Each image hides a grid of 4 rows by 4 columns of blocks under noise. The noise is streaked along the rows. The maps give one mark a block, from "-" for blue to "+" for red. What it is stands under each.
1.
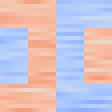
+ + - -
- + - +
- + - +
+ + - -
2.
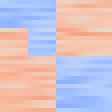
- - + +
+ - + +
+ + - -
+ + - -
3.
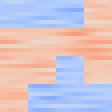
- - - +
+ + + +
+ + - +
+ - - -
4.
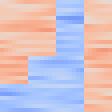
+ + - +
+ + - +
+ - - +
- - - +
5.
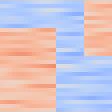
- - - +
+ + - +
+ + - -
+ + - -
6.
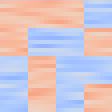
+ + + -
+ - - +
- + - -
- + - +
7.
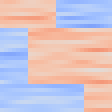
+ + - -
- + + +
- + + +
- - - +
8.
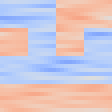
- - + +
+ - + -
- - - -
+ + + +
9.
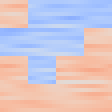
+ - - -
- - - +
+ - + +
+ + + +
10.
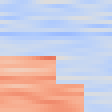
- - - -
- - - -
+ + - -
+ + + -
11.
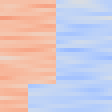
+ + - -
+ + - -
+ + - -
+ - - -
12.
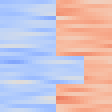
- - + +
- - + +
- - - +
- - + +
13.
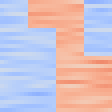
- + + -
- - + -
- - + +
- - + +
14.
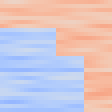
+ + + +
- - + +
- - - +
- - - +
